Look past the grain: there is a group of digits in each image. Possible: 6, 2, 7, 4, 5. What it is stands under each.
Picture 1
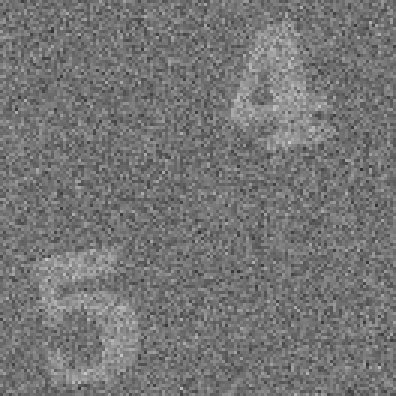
top right: 4; bottom left: 5
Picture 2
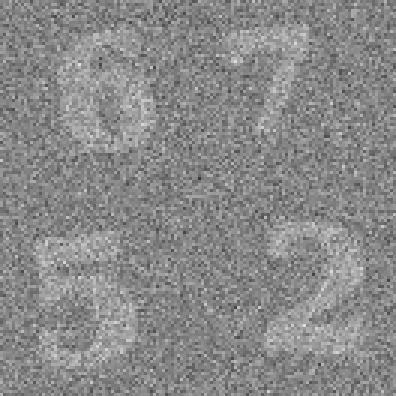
top left: 6; top right: 7; bottom left: 5; bottom right: 2
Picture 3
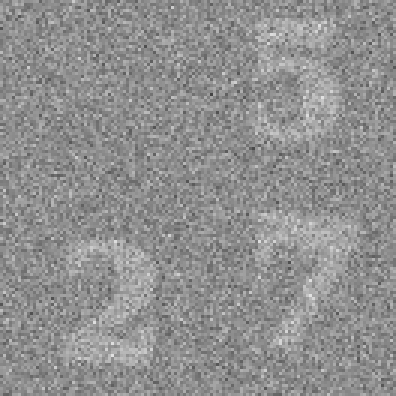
top right: 5; bottom left: 2; bottom right: 7
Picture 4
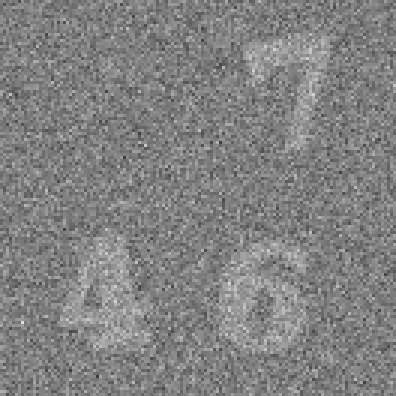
top right: 7; bottom left: 4; bottom right: 6
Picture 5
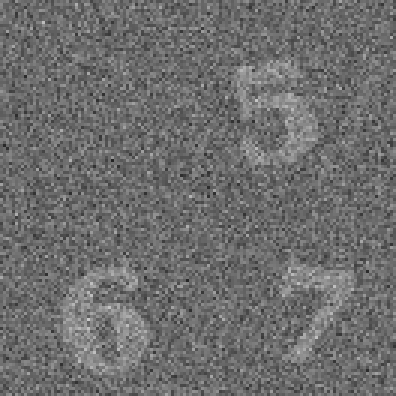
top right: 5; bottom left: 6; bottom right: 7
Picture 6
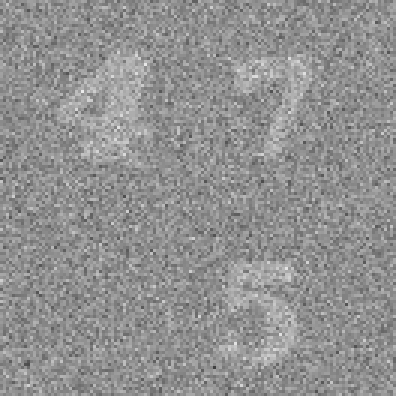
top left: 4; top right: 7; bottom right: 5
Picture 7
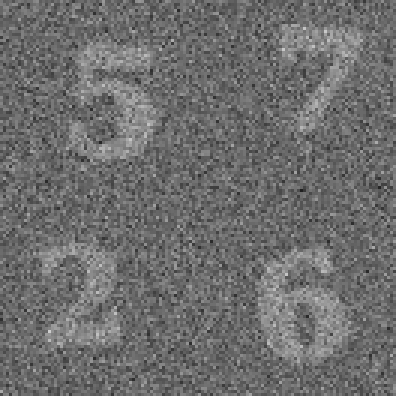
top left: 5; top right: 7; bottom left: 2; bottom right: 6
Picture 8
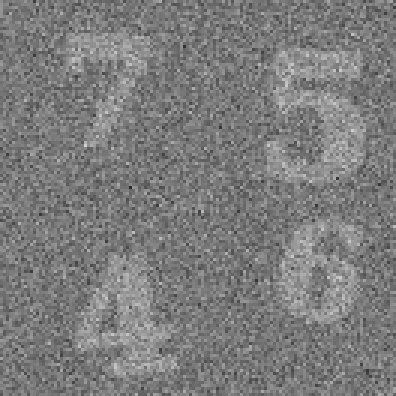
top left: 7; top right: 5; bottom left: 4; bottom right: 6
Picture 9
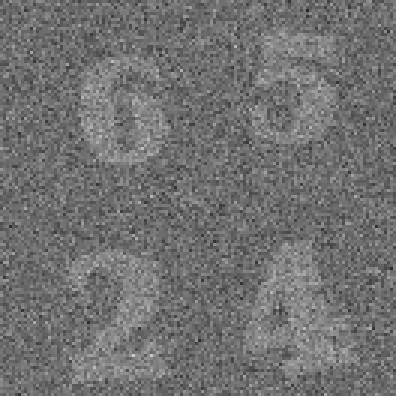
top left: 6; top right: 5; bottom left: 2; bottom right: 4
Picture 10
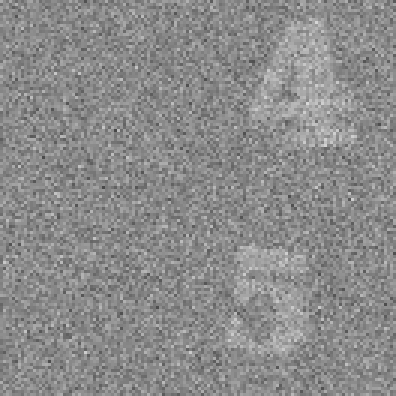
top right: 4; bottom right: 5
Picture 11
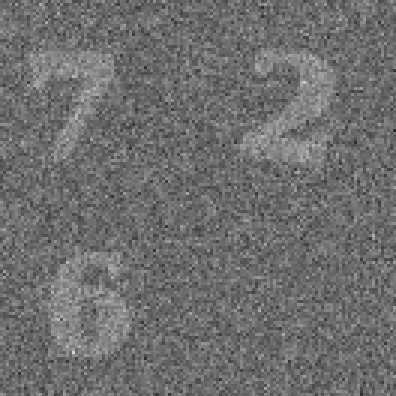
top left: 7; top right: 2; bottom left: 6
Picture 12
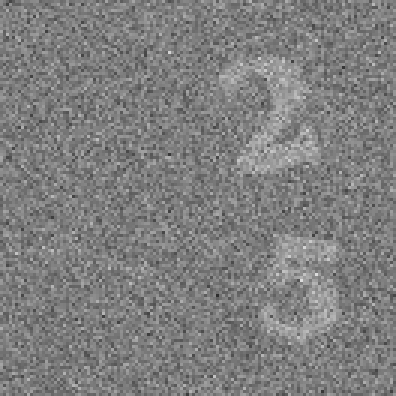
top right: 2; bottom right: 5
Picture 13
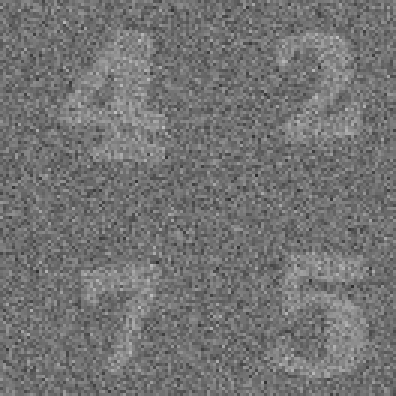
top left: 4; top right: 2; bottom left: 7; bottom right: 5
